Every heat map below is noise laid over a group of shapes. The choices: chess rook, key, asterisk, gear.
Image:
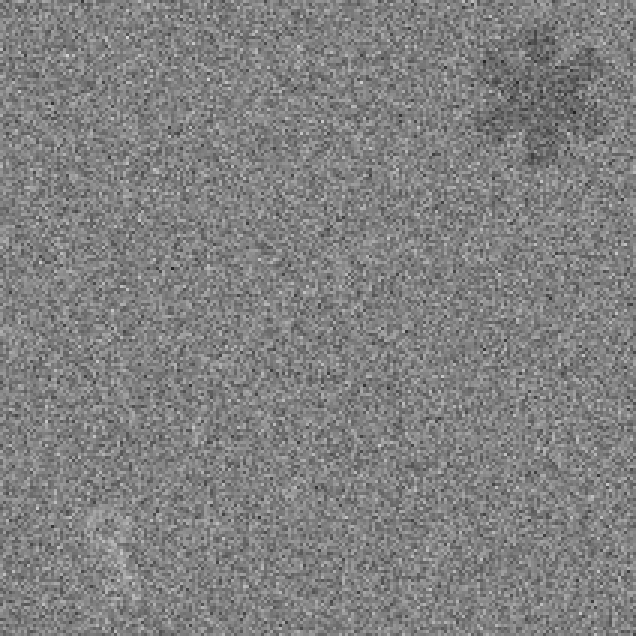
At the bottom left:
key
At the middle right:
nothing
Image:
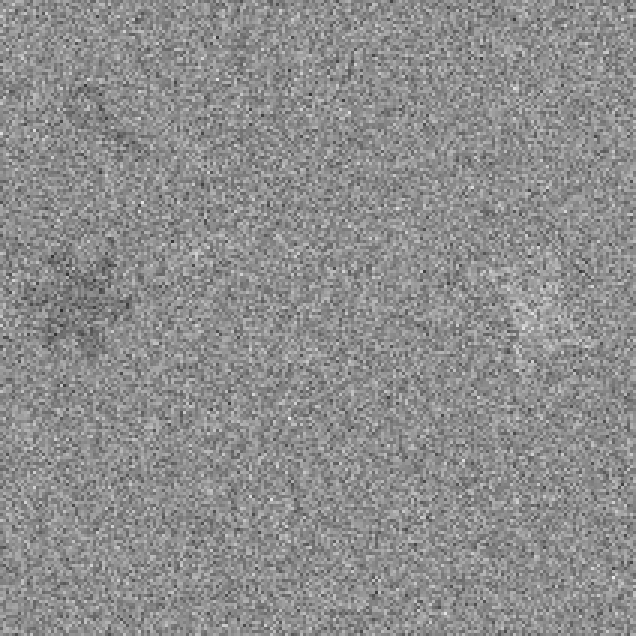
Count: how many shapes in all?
3
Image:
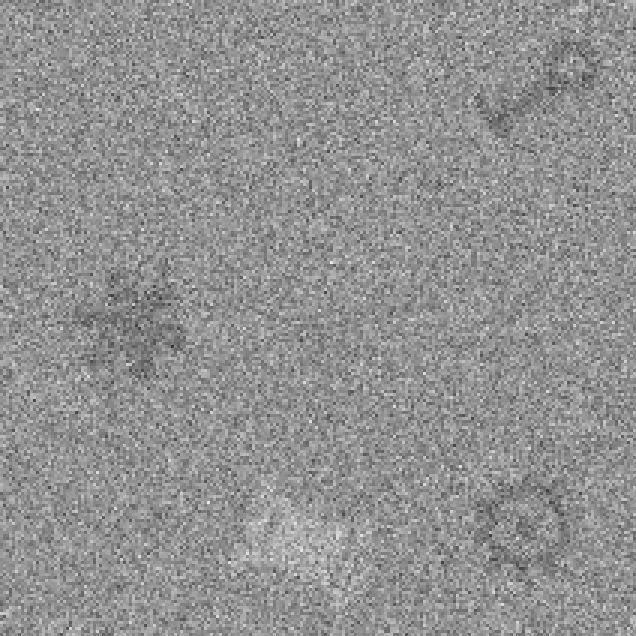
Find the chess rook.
bottom middle
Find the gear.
bottom right
